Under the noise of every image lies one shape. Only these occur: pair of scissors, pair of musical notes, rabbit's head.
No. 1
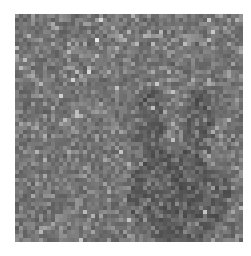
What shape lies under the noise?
rabbit's head
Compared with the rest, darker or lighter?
darker
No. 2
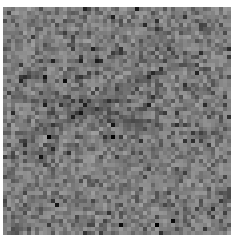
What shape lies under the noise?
pair of scissors
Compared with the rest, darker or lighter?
darker
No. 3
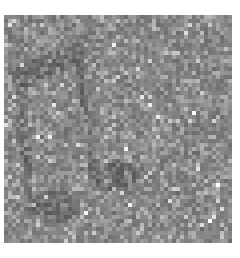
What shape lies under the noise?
pair of musical notes
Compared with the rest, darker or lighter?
darker
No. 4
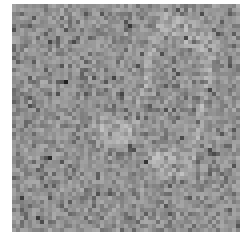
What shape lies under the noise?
pair of musical notes
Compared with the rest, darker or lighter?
lighter
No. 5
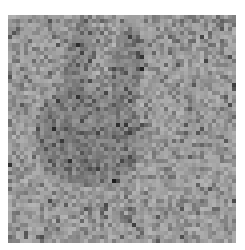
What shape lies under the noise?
rabbit's head
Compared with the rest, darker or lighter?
darker
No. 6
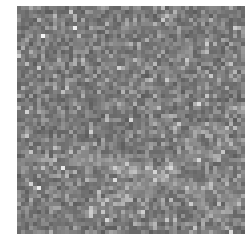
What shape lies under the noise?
pair of scissors
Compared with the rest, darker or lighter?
lighter
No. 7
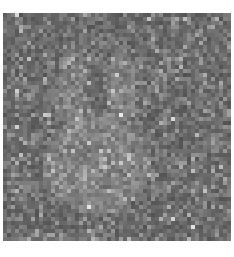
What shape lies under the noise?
rabbit's head
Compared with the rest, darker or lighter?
lighter
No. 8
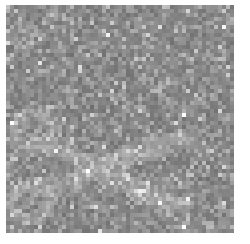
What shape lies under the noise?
pair of scissors
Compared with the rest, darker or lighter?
lighter
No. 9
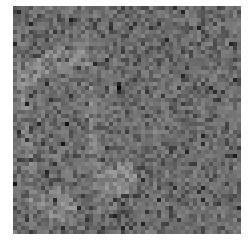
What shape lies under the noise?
pair of musical notes
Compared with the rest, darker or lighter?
lighter
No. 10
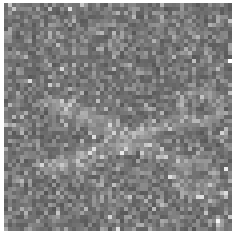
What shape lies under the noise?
pair of scissors
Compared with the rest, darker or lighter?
lighter
